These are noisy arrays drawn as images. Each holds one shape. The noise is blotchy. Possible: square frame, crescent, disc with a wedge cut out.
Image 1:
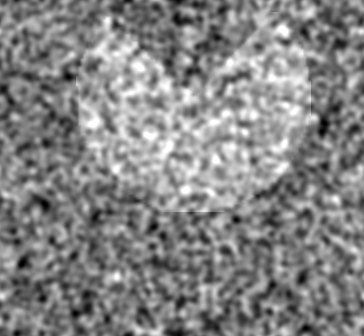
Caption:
light disc with a wedge cut out
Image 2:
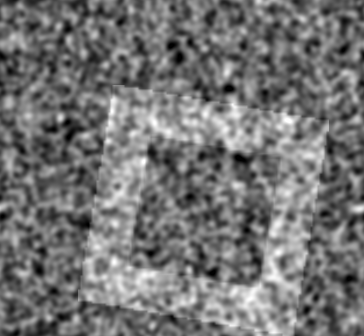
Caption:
light square frame
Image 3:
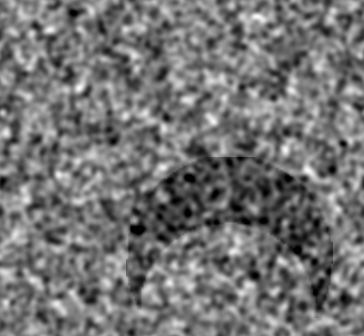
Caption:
dark crescent
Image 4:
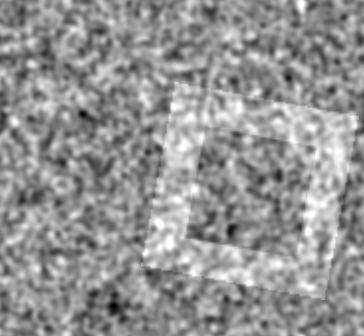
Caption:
light square frame
